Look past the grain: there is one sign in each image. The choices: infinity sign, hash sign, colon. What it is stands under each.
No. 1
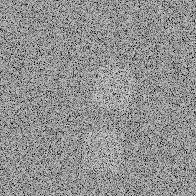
colon
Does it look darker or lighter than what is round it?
lighter
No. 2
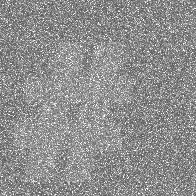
hash sign
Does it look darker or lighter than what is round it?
lighter
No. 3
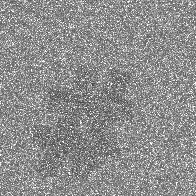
hash sign
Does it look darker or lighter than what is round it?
darker
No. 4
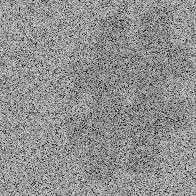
hash sign
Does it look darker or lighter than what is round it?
darker
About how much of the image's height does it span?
nearly all
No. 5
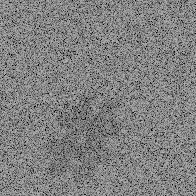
hash sign
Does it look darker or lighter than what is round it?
darker
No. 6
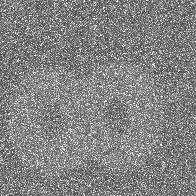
infinity sign
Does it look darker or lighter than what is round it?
lighter
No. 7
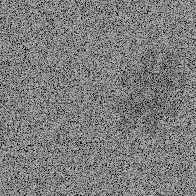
hash sign
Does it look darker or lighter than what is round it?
darker
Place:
middle right
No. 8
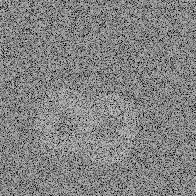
infinity sign
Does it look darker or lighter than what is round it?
lighter
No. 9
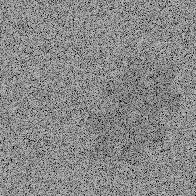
hash sign
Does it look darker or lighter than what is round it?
darker
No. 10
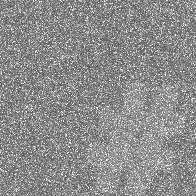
hash sign
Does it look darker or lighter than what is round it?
lighter
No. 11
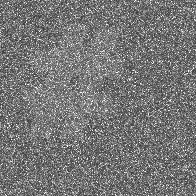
hash sign
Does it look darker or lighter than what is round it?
lighter
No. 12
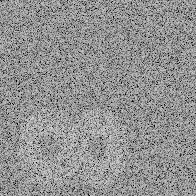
infinity sign
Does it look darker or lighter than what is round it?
lighter
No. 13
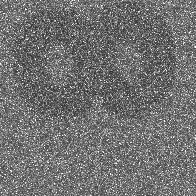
infinity sign
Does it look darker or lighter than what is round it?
darker
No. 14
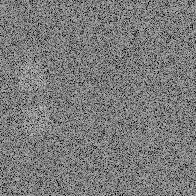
colon
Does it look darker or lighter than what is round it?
lighter
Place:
middle left
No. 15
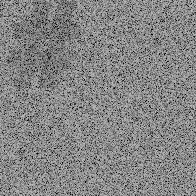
hash sign
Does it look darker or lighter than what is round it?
darker
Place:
top left
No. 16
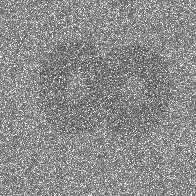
infinity sign
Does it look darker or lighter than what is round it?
darker
